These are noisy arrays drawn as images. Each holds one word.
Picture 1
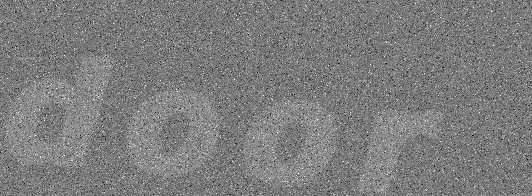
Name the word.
door
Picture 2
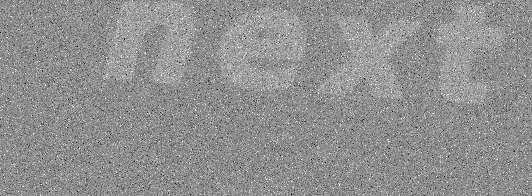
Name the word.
next
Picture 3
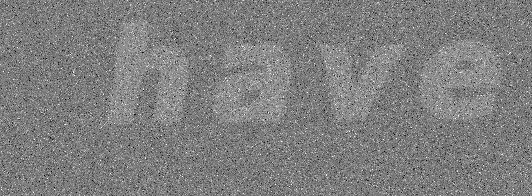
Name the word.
have
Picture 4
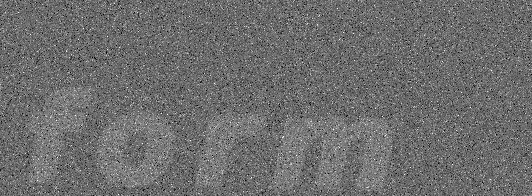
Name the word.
form
